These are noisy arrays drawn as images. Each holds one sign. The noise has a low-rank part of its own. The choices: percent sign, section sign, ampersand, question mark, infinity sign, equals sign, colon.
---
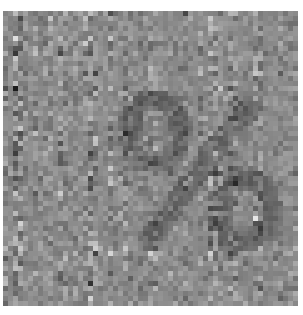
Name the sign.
percent sign
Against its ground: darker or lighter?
darker
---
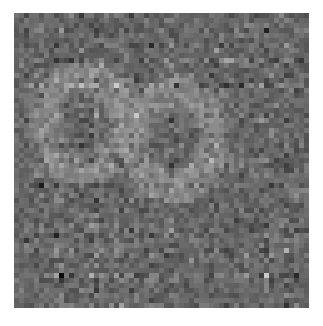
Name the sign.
infinity sign
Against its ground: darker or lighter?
lighter
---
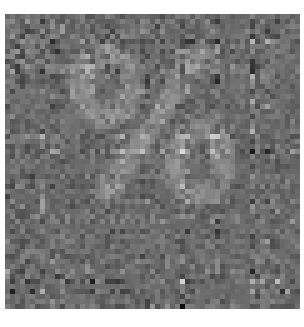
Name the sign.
percent sign
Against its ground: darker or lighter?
lighter
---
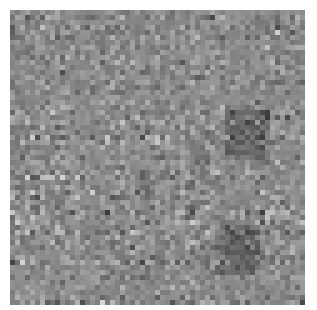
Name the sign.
colon
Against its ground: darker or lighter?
darker
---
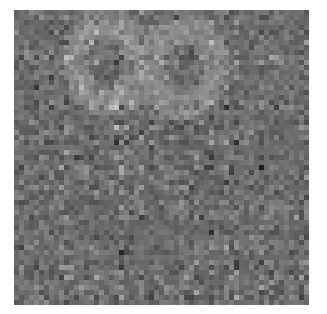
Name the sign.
infinity sign
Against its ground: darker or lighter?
lighter
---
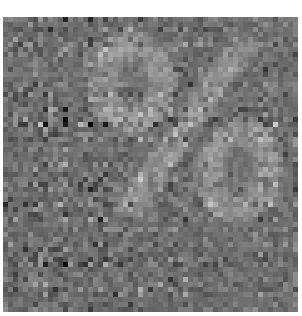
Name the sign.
percent sign
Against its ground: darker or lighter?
lighter
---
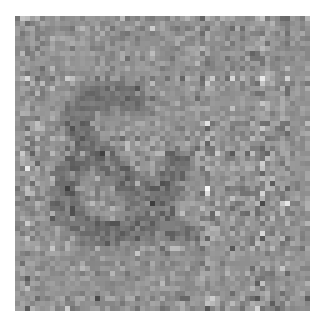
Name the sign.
ampersand
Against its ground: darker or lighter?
darker
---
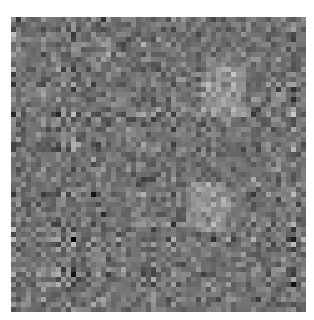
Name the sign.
colon
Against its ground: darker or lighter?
lighter
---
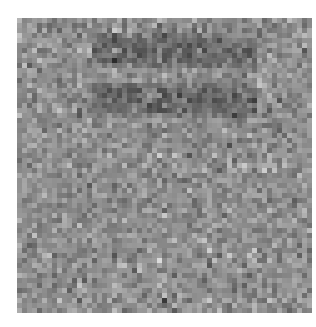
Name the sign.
equals sign
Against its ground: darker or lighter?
darker
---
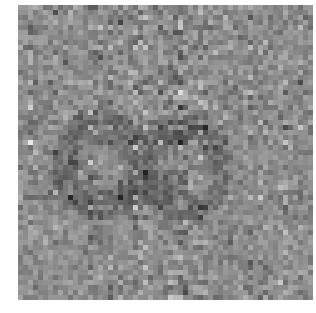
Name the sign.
infinity sign
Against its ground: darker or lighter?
darker
